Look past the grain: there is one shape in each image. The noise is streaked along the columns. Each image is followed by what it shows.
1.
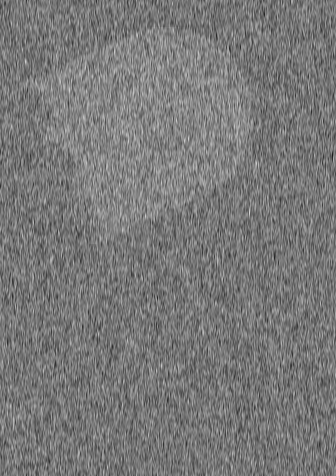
ghost
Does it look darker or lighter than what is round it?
lighter
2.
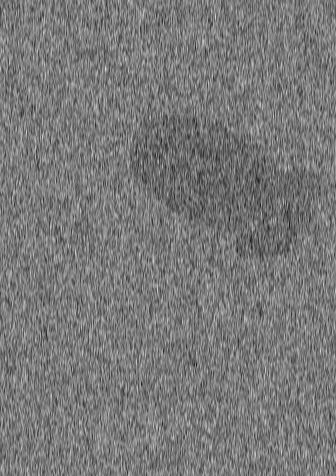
footprint
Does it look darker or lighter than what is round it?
darker
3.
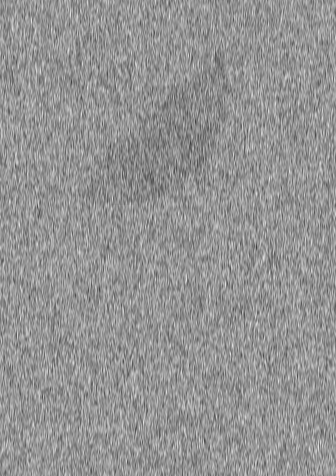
umbrella
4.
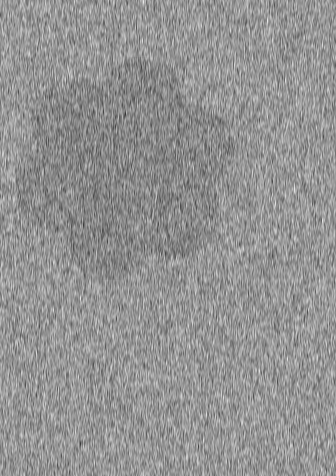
flower
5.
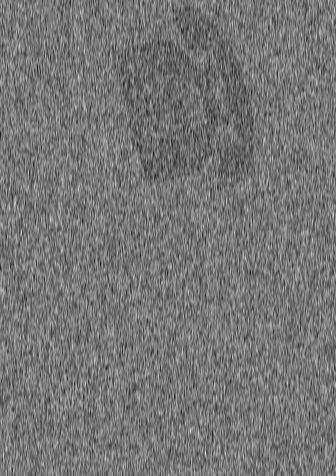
telephone
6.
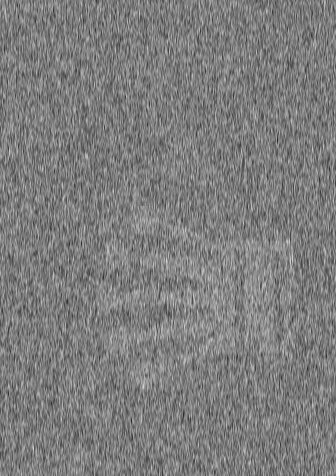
chess queen
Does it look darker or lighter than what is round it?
lighter
